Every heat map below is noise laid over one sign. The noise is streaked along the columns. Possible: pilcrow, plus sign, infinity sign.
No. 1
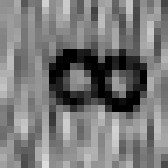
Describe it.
dark infinity sign
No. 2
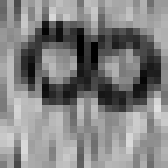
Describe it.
dark infinity sign
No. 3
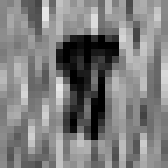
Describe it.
dark pilcrow
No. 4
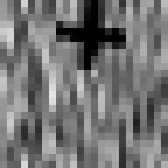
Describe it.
dark plus sign, top middle
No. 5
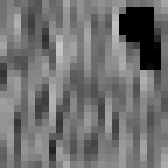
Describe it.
dark pilcrow, top right
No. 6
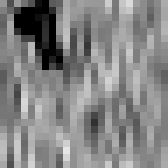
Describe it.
dark pilcrow, top left
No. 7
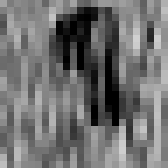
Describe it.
dark pilcrow
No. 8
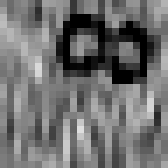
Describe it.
dark infinity sign
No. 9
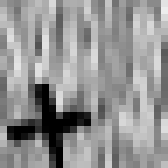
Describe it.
dark plus sign
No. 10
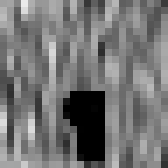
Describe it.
dark pilcrow, bottom middle
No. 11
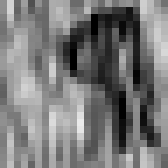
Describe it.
dark pilcrow
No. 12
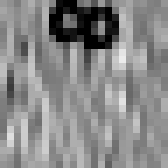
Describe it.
dark infinity sign, top middle
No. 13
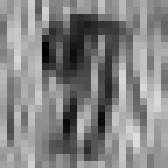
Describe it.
dark pilcrow
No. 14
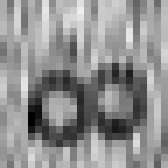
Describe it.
dark infinity sign
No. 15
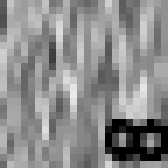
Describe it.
dark infinity sign, bottom right
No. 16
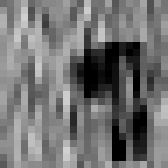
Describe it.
dark pilcrow
